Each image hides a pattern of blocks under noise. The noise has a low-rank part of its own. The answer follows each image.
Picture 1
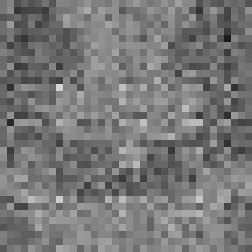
left and right mirror each other
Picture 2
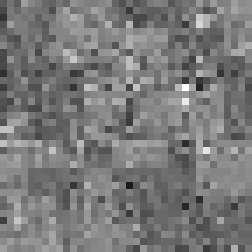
mirrored about the diagonal from the bottom left
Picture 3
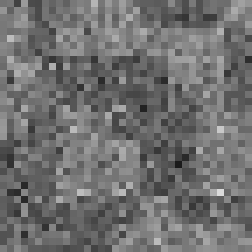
mirrored about the diagonal from the bottom left
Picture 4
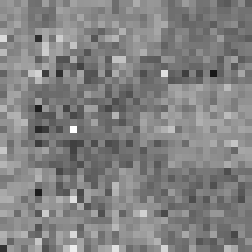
top and bottom mirror each other
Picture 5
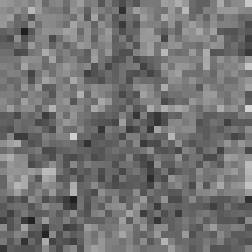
left and right mirror each other
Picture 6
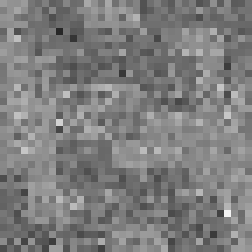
the same after a half turn
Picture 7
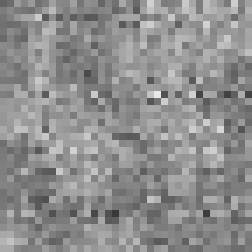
no symmetry
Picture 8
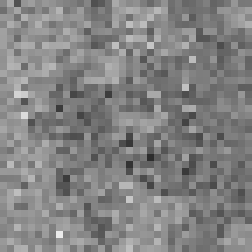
top and bottom mirror each other
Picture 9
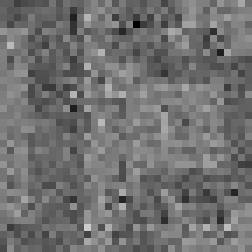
top and bottom mirror each other
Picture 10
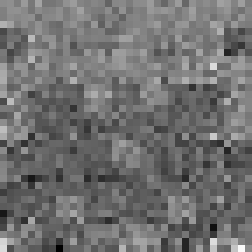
left and right mirror each other
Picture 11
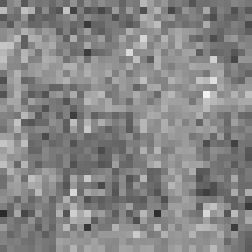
mirrored about the diagonal from the bottom left
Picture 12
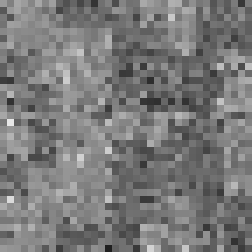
top and bottom mirror each other
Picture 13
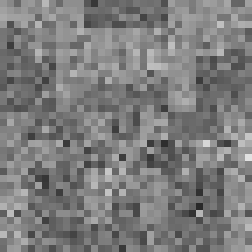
left and right mirror each other
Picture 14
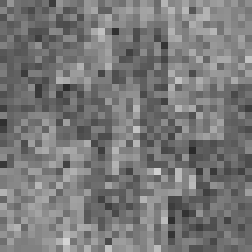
the same after a half turn
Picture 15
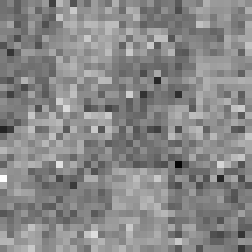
no symmetry
